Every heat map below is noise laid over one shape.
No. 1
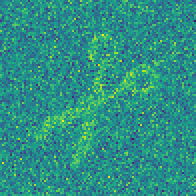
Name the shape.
pair of scissors
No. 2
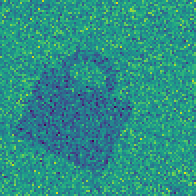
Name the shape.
cup
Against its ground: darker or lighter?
darker
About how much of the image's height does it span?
two thirds
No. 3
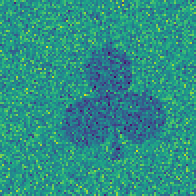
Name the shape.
club
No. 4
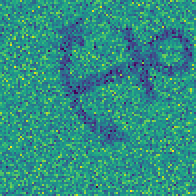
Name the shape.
anchor
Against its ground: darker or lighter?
darker
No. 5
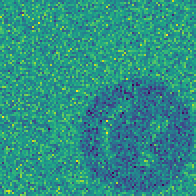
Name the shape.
smiling face
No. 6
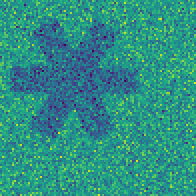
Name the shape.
asterisk
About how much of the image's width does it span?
two thirds
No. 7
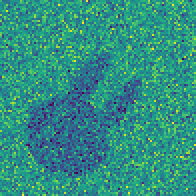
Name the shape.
rabbit's head
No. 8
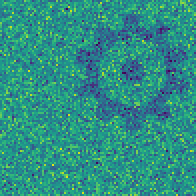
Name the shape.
gear
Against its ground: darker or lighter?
darker
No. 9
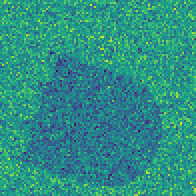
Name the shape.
ghost
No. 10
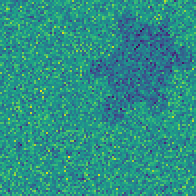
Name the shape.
turtle
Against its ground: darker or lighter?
darker
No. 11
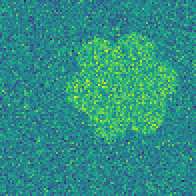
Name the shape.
flower
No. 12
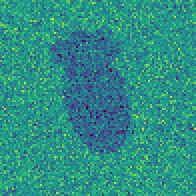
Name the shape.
footprint
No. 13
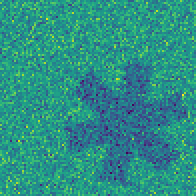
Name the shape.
asterisk
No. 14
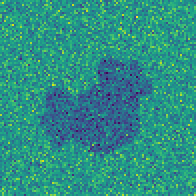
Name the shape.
car
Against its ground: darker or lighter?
darker
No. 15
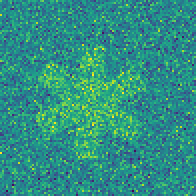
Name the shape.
asterisk
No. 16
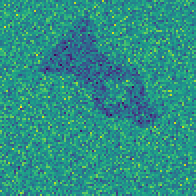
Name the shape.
chess bishop
